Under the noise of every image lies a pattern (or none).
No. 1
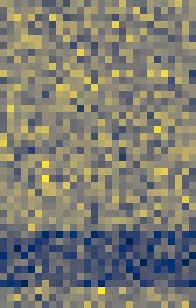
one horizontal stripe
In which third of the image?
bottom
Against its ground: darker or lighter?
darker
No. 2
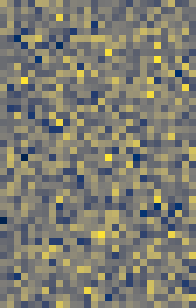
only noise
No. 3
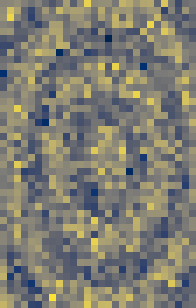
rings round one point
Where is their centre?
centre
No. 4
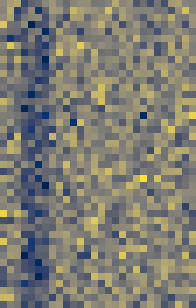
one vertical stripe
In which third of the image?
left
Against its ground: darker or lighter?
darker
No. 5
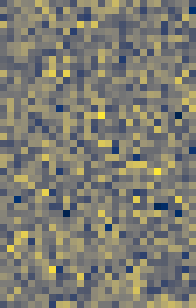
only noise
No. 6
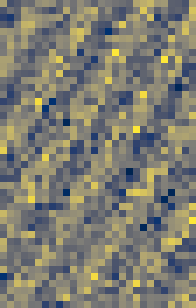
diagonal stripes
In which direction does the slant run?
bottom left to top right
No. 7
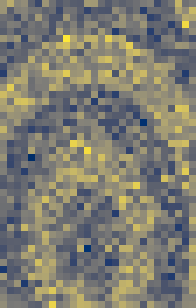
rings round one point
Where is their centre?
bottom middle
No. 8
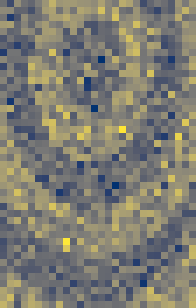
rings round one point
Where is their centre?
top middle
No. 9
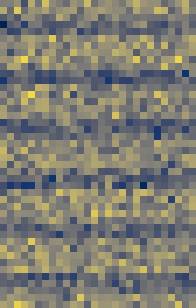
horizontal stripes
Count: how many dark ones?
6
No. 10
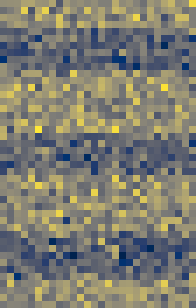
horizontal stripes
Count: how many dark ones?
3
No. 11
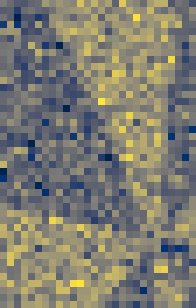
spokes from one point
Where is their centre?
bottom right
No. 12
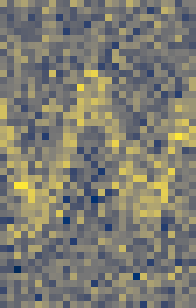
a wavy band
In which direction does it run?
left to right
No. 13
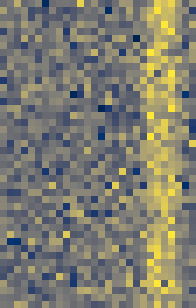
one vertical stripe
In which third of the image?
right
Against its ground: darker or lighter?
lighter
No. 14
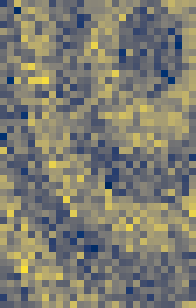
rings round one point
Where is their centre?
top right
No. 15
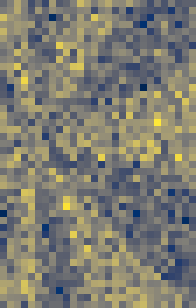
spokes from one point
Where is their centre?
middle left
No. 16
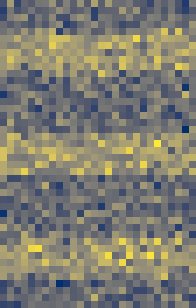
horizontal stripes
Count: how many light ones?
3
